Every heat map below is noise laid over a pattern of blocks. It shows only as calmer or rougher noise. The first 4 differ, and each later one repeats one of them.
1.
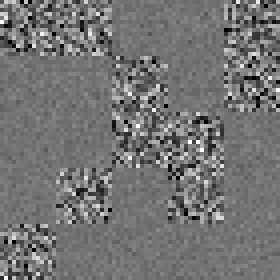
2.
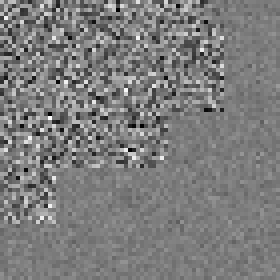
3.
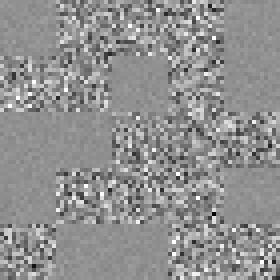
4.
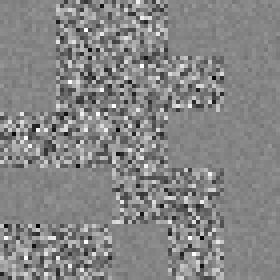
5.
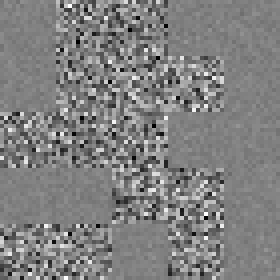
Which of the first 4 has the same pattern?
4
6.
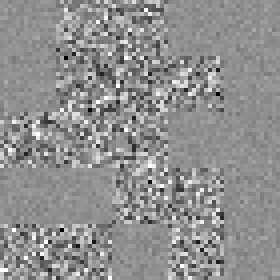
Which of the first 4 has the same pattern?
4
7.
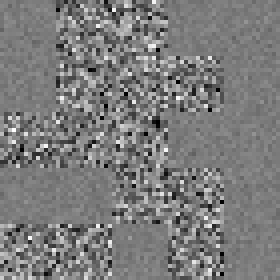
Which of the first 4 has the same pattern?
4
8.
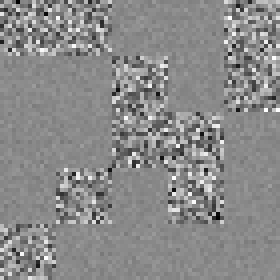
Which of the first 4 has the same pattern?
1
